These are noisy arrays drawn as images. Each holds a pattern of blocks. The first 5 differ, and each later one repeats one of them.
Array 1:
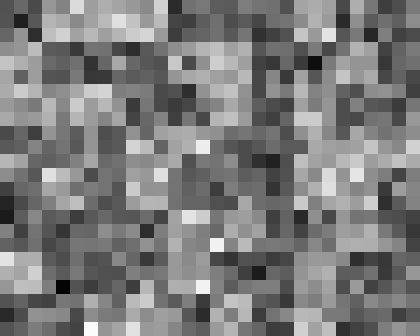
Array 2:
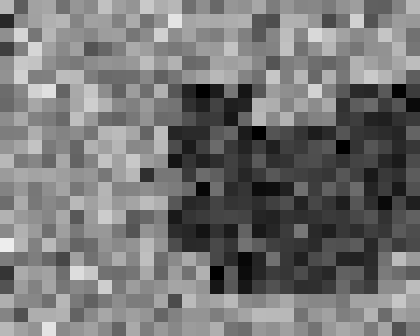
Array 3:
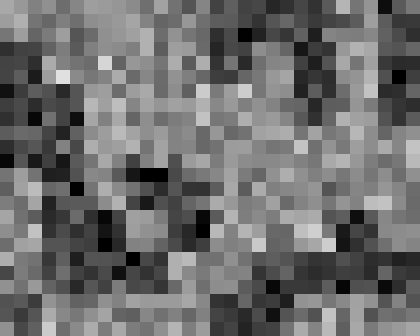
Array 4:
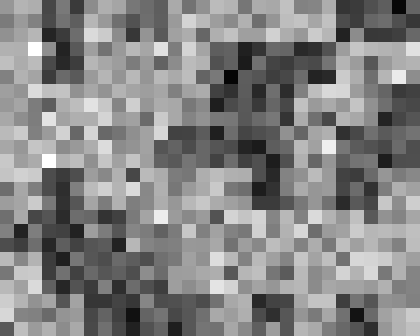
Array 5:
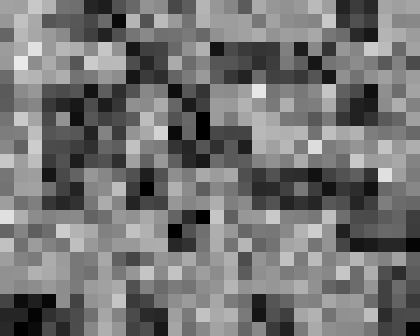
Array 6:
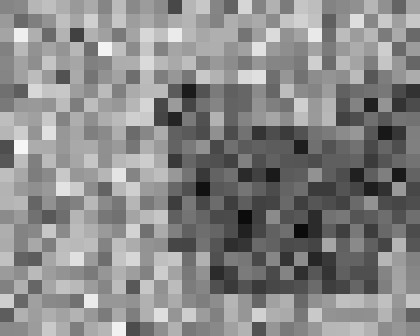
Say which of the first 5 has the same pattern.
2
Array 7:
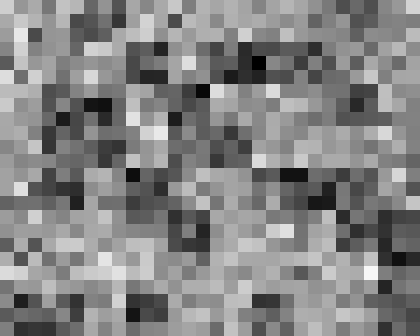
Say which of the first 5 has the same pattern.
5
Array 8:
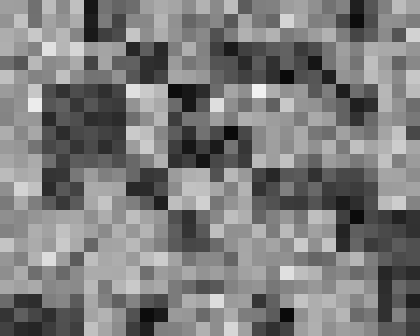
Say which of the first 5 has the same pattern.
5
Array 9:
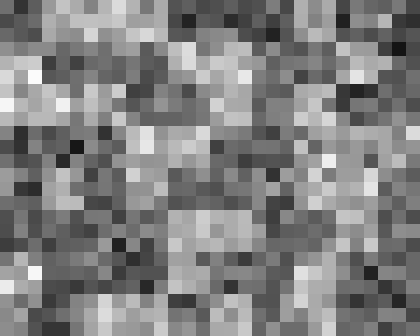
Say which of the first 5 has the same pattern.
1
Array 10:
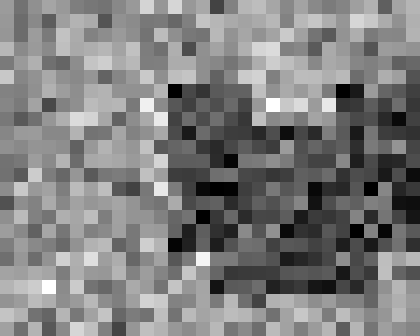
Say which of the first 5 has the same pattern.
2
